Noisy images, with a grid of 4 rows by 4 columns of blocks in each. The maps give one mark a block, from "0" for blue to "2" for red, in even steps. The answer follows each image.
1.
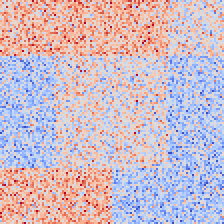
2221
0110
0110
2200
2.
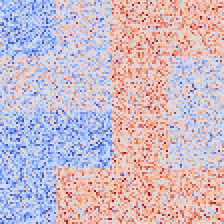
0122
1121
0021
0222
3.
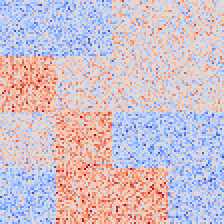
0011
2111
1200
0220
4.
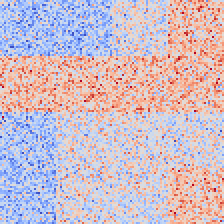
0012
2222
0111
0112
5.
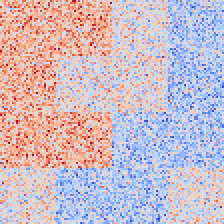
2210
2110
2200
1001
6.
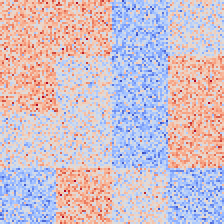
2201
2102
1102
0210
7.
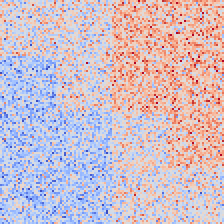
1122
0122
0012
0011
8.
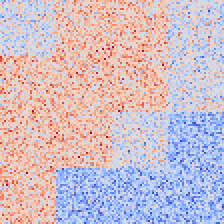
1221
2221
2210
2000
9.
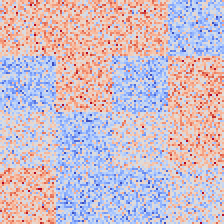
2220
0202
1012
2001
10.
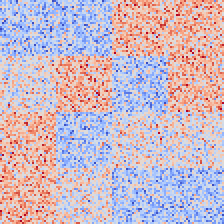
0022
1202
2011
2100
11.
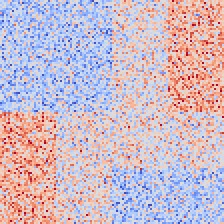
0012
0012
2111
2100
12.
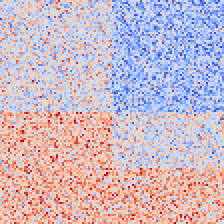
1100
1100
2211
2222
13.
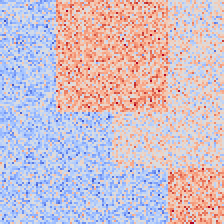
0221
0221
0011
0002
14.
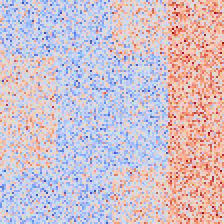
0012
1002
1002
0012
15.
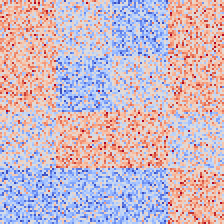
2102
2012
1221
0002
